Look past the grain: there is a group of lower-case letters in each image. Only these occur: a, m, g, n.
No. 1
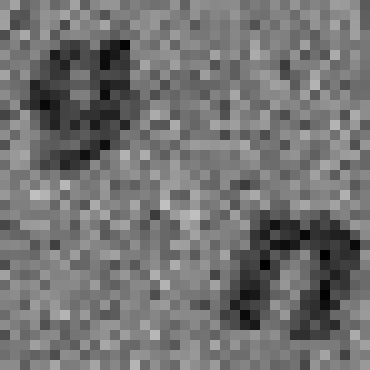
top left: dark g; bottom right: dark n
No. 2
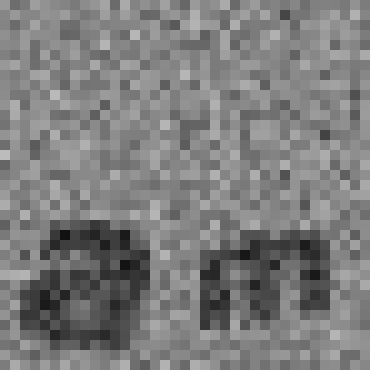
bottom left: dark a; bottom right: dark m
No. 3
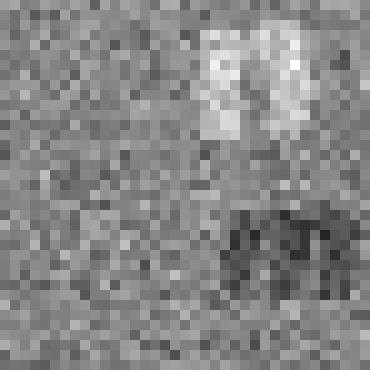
top right: light n; bottom right: dark m
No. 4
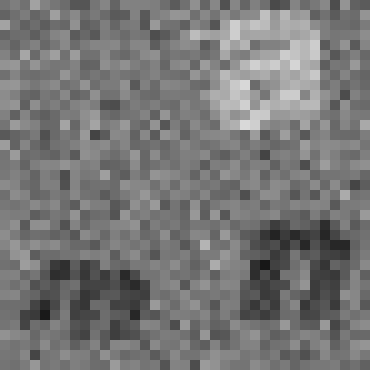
top right: light a; bottom left: dark m; bottom right: dark n
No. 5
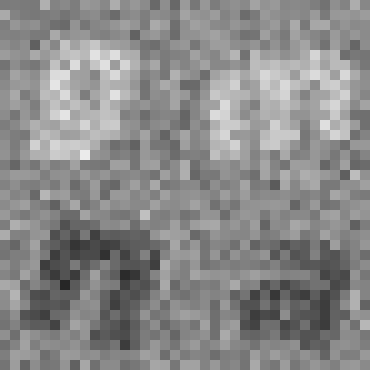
top left: light g; top right: light m; bottom left: dark n; bottom right: dark a
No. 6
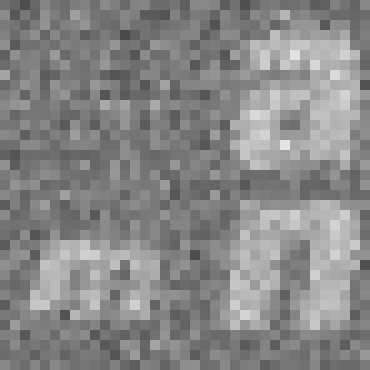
top right: light a; bottom left: light m; bottom right: light n
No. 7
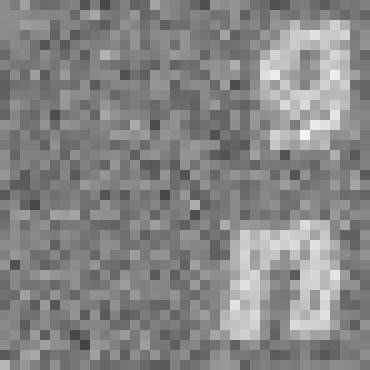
top right: light g; bottom right: light n
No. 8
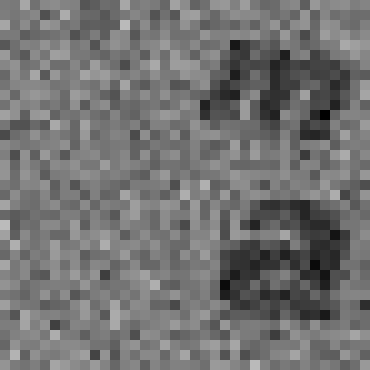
top right: dark m; bottom right: dark a
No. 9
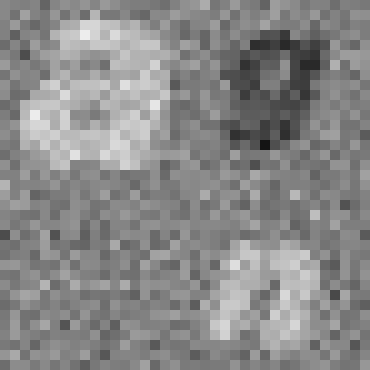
top left: light a; top right: dark g; bottom right: light n
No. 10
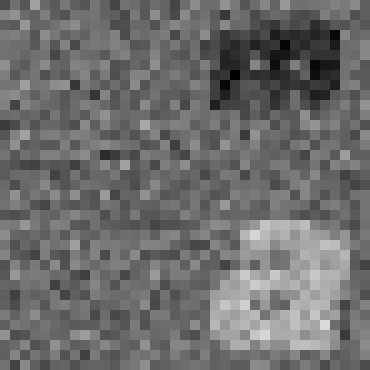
top right: dark m; bottom right: light a
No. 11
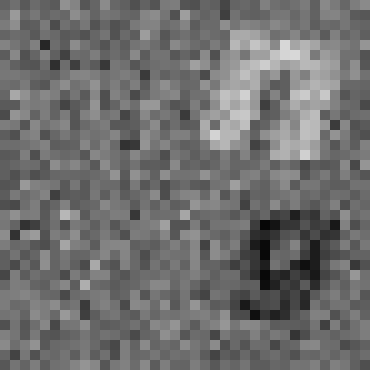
top right: light n; bottom right: dark g
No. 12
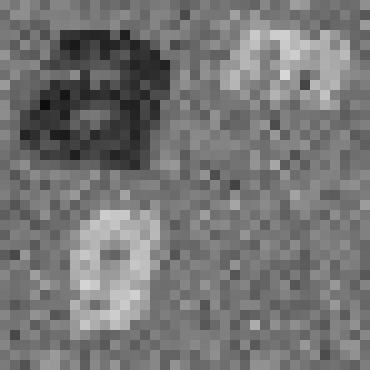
top left: dark a; top right: light m; bottom left: light g
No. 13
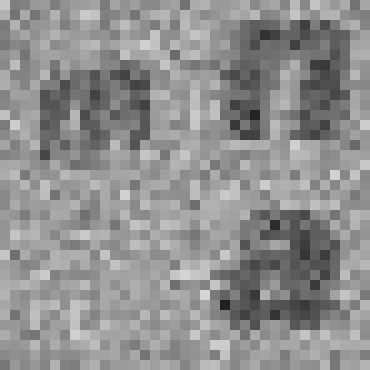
top left: dark m; top right: dark n; bottom right: dark a
